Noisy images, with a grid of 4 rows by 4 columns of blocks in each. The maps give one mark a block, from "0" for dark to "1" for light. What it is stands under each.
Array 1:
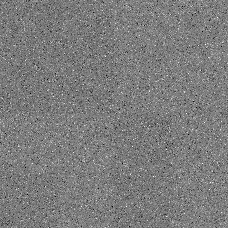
0 0 1 1
0 0 1 1
1 1 0 1
0 1 0 1
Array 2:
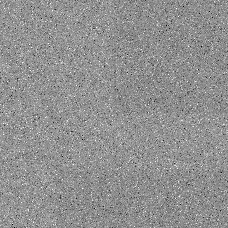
1 1 0 0
1 1 0 0
1 1 1 1
1 0 0 0
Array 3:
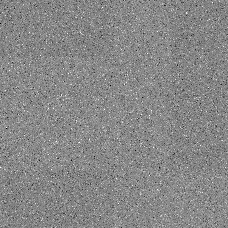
0 0 1 0
1 1 1 0
1 1 1 0
0 0 1 1
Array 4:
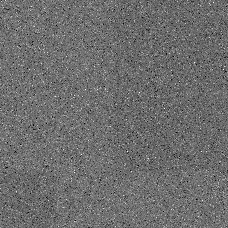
1 1 0 0
1 1 0 0
1 1 0 0
0 1 1 1
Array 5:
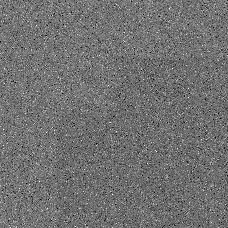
1 1 1 1
1 1 0 0
1 0 0 0
1 0 0 0
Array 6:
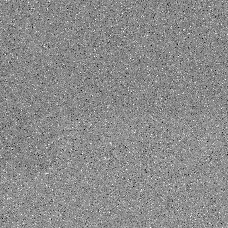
0 0 0 0
0 0 0 0
0 1 1 1
1 1 1 1
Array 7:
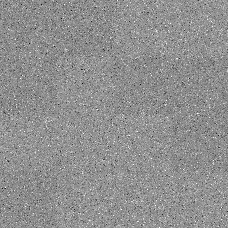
0 0 1 1
0 1 0 0
1 1 1 0
0 1 1 1
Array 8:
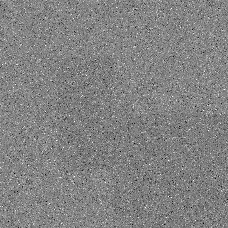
1 1 1 1
1 0 1 1
1 0 0 0
1 1 0 0
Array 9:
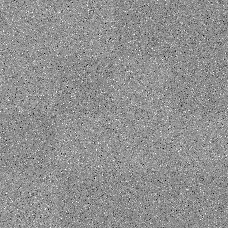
1 1 0 0
1 0 1 0
0 1 1 1
1 0 0 0
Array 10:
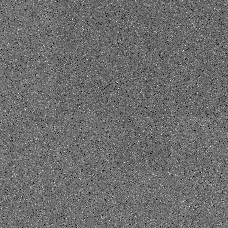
1 0 0 0
1 0 0 0
1 1 0 1
1 1 1 1
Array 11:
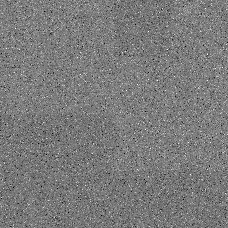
1 1 0 1
1 1 1 1
0 0 1 1
0 0 0 0
